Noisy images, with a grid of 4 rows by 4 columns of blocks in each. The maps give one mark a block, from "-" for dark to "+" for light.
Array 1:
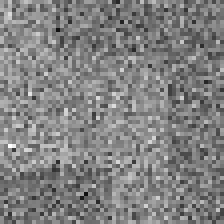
+ - - -
+ + + -
+ + + -
- - + -
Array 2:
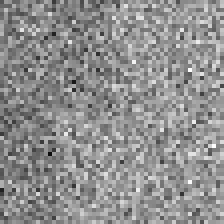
- - + +
- - + +
- + + +
- + + +
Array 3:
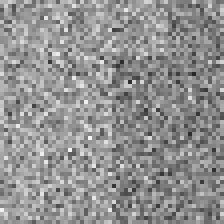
+ + + -
+ + - -
+ + - -
+ + - -
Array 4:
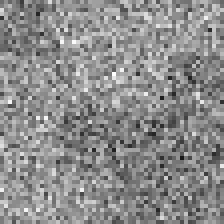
- + + +
+ + + -
+ - - -
+ + - -
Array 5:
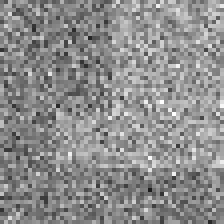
- - + +
- - + +
- + + +
- - - -
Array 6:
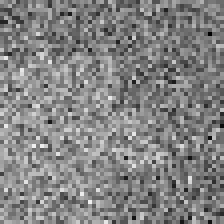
- - - -
+ + - -
+ + + -
+ + - -
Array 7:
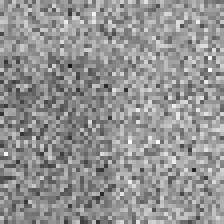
+ + + +
- - + +
- - + +
- - + +
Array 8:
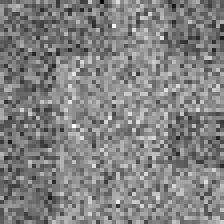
- - + -
- + + +
- + + -
- + + +
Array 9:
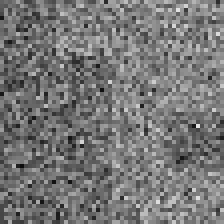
- + + +
- - + +
- - + -
- - + +
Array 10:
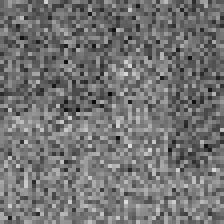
- - - -
- - + -
+ + + -
+ + + +
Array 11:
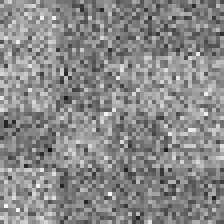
+ - - -
+ - + +
- + - +
+ - - -
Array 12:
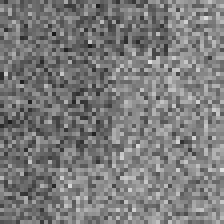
- - - +
- - + +
- - + +
- + + +
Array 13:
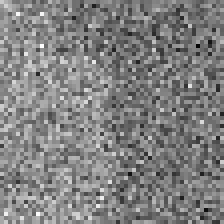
+ - - -
+ + - -
+ + - -
+ + - -
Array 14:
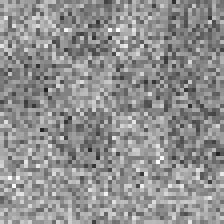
+ - + -
- + - -
+ - + -
+ + + +
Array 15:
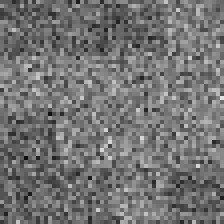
- - - +
+ + + +
- + + +
- - + -
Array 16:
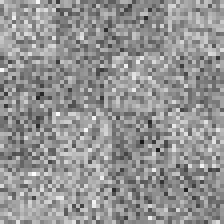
+ - - +
- - + -
- + - +
+ + - -
